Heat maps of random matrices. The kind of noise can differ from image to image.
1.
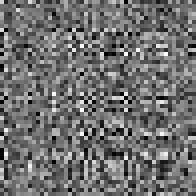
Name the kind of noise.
low rank plus noise
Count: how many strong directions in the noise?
one
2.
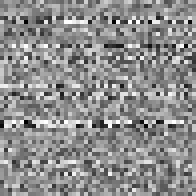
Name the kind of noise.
rows of uneven size
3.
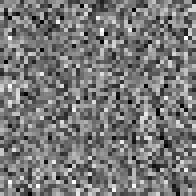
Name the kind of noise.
independent entries
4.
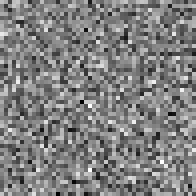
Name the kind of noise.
independent entries
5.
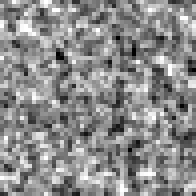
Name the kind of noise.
blotchy
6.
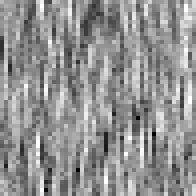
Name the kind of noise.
streaked along the columns
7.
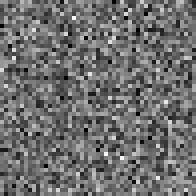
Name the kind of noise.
independent entries
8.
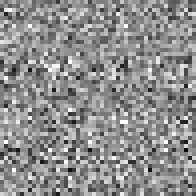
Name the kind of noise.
low rank plus noise
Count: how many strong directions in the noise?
five to eight
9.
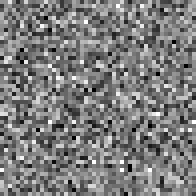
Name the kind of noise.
independent entries
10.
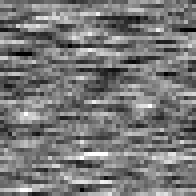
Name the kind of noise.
streaked along the rows
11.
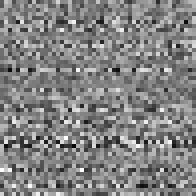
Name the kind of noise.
rows of uneven size
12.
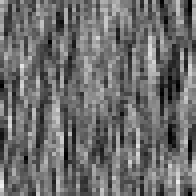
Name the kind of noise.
streaked along the columns
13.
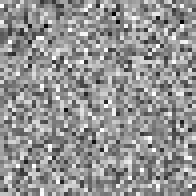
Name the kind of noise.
independent entries
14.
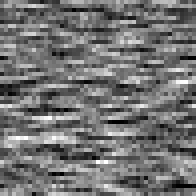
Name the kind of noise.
streaked along the rows
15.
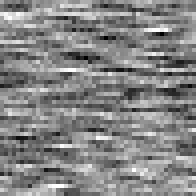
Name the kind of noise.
streaked along the rows
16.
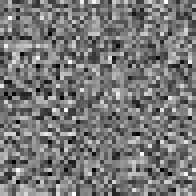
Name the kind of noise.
low rank plus noise
